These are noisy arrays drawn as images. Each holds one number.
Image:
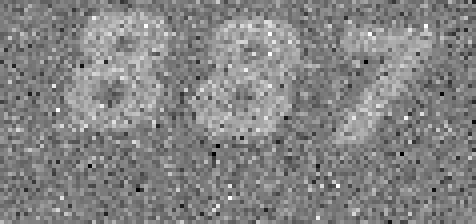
887
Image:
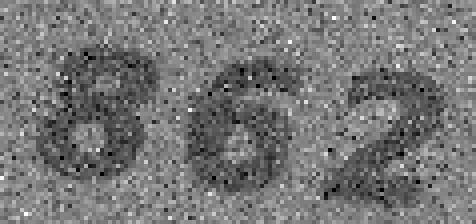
862
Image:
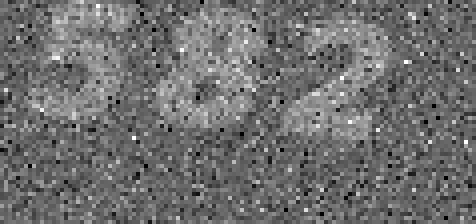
582
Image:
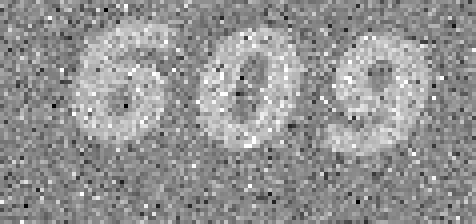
609
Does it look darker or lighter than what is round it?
lighter
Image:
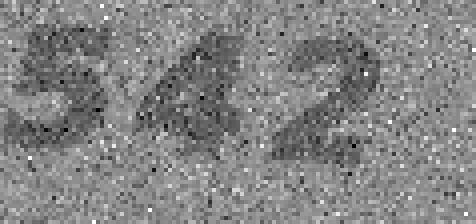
542
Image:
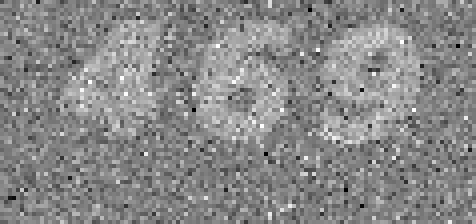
469
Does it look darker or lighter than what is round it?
lighter
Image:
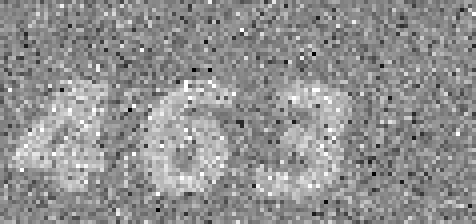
463
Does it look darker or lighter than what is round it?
lighter
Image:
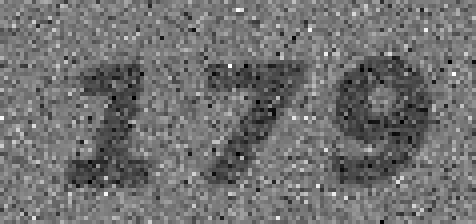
179
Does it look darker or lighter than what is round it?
darker
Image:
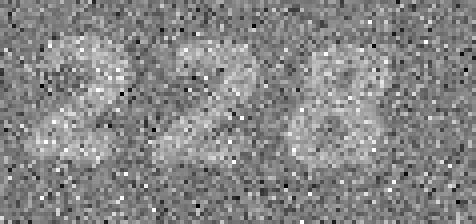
228
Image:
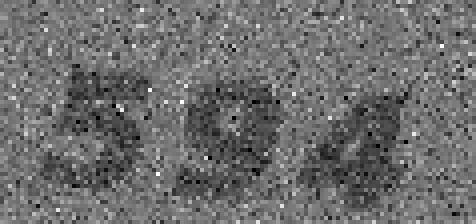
594
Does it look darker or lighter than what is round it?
darker
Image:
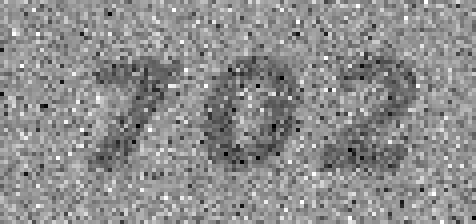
702
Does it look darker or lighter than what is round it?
darker
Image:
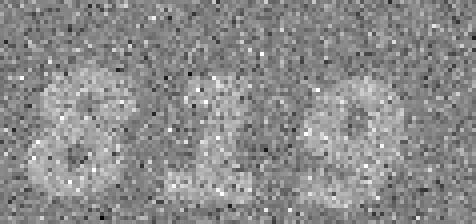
819
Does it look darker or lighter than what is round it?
lighter
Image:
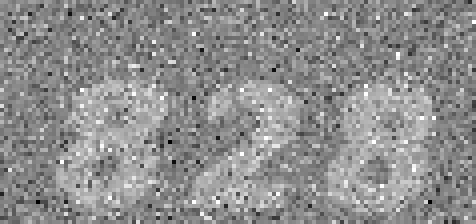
828
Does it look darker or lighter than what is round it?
lighter
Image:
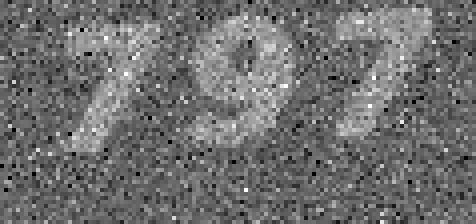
797
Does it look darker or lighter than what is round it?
lighter
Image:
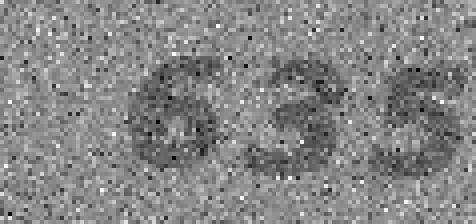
635
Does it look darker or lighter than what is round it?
darker
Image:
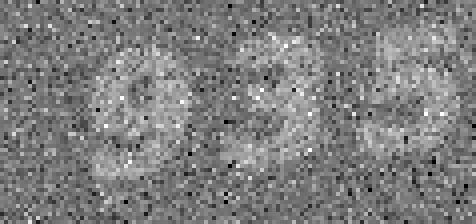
935
